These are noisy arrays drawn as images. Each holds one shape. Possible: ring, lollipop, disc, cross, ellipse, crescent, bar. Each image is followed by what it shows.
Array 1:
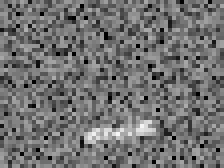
bar
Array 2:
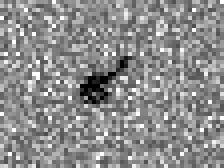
lollipop
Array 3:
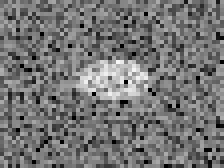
ellipse
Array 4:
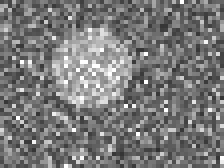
disc
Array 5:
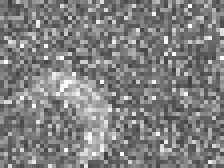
crescent
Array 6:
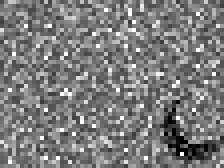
crescent
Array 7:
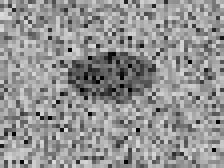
ellipse
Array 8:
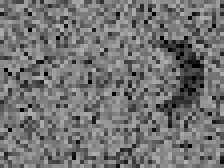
crescent
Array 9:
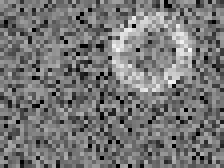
ring
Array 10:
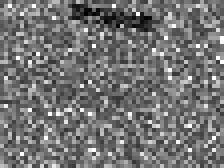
bar
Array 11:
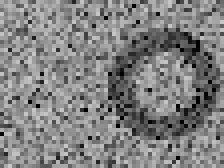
ring
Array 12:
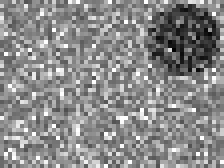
disc
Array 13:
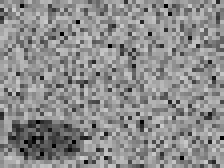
ellipse
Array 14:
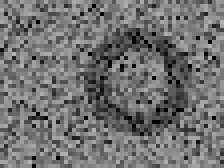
ring
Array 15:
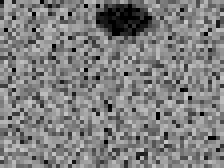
ellipse
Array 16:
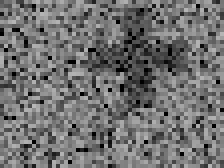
cross
